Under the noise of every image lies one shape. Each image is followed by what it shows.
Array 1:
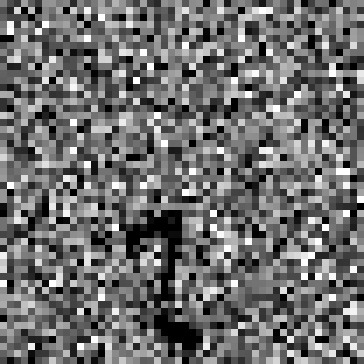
musical note
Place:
bottom middle
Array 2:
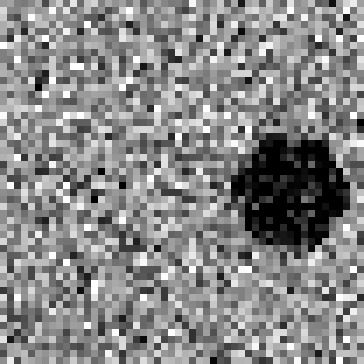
flower
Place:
middle right
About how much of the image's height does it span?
a third
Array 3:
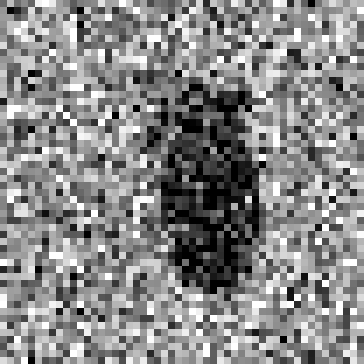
footprint
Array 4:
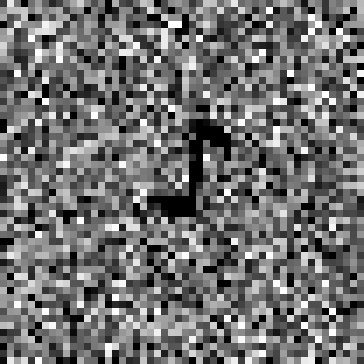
musical note
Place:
centre
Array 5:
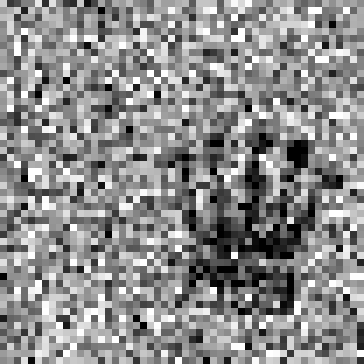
chess queen
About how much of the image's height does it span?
half
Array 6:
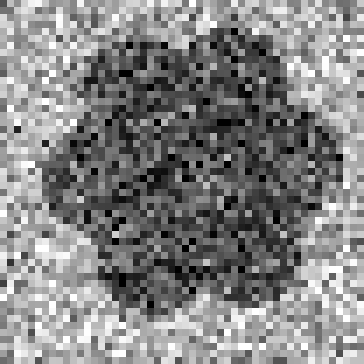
flower
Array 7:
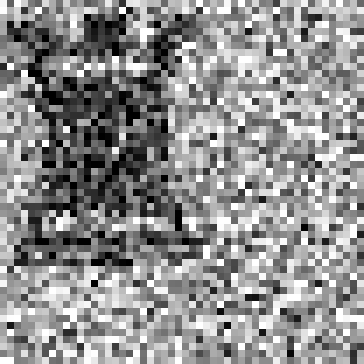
chess rook
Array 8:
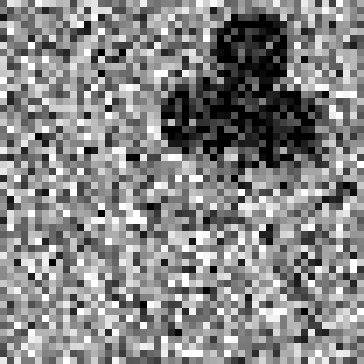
club
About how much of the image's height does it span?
half
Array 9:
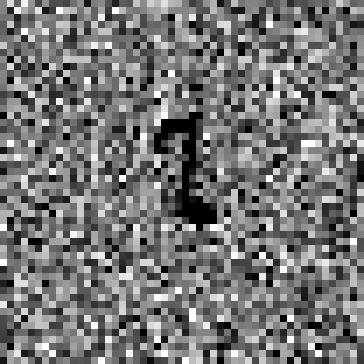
musical note
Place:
centre
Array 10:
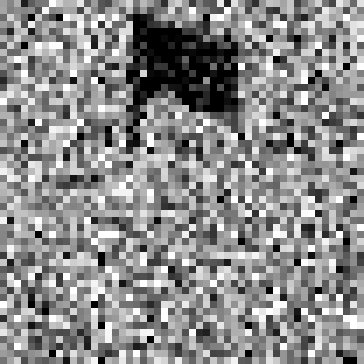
flag
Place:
top middle
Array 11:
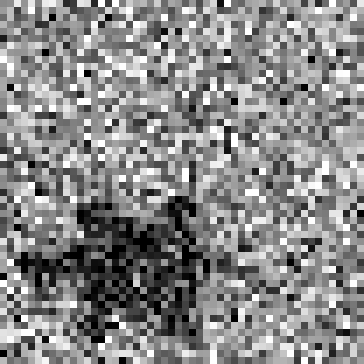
turtle
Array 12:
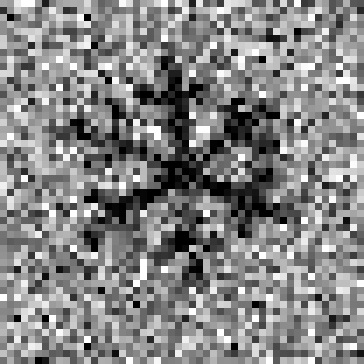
snowflake
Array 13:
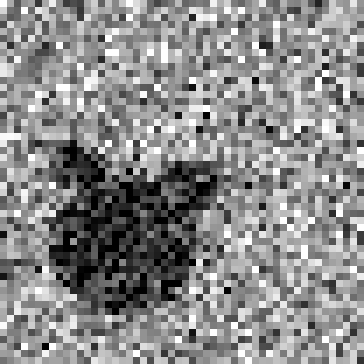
bear's head
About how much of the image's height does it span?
half
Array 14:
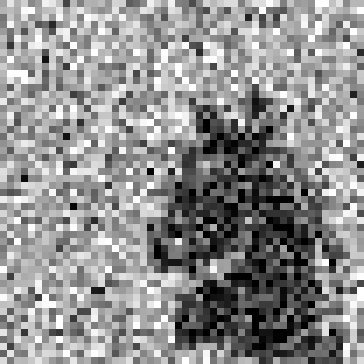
chess knight
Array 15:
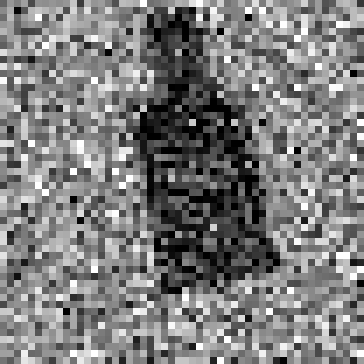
bottle
